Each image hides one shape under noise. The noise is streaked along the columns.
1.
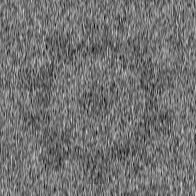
gear
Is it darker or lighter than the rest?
darker
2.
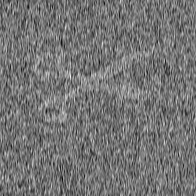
pair of scissors
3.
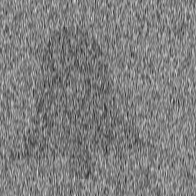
bell
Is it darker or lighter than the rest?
darker
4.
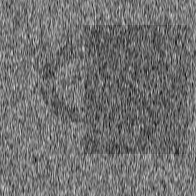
cup
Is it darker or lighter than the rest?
darker
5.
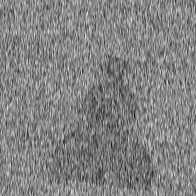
chess pawn
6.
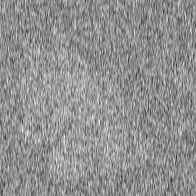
chess knight
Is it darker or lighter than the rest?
lighter
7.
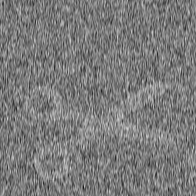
pair of scissors
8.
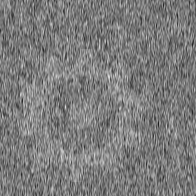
gear
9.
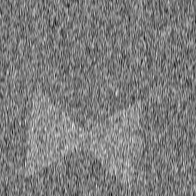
bow tie
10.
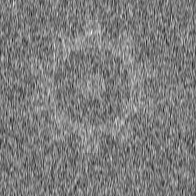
gear
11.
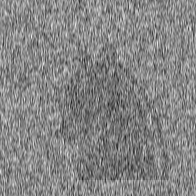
chess knight
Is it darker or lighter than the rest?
darker
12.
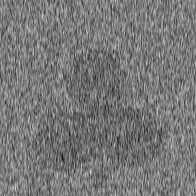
club
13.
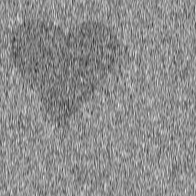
heart
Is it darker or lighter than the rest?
darker
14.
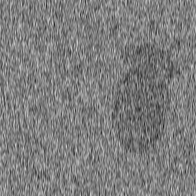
footprint
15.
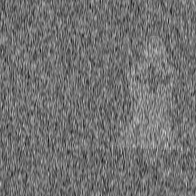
chess bishop
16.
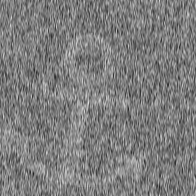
anchor
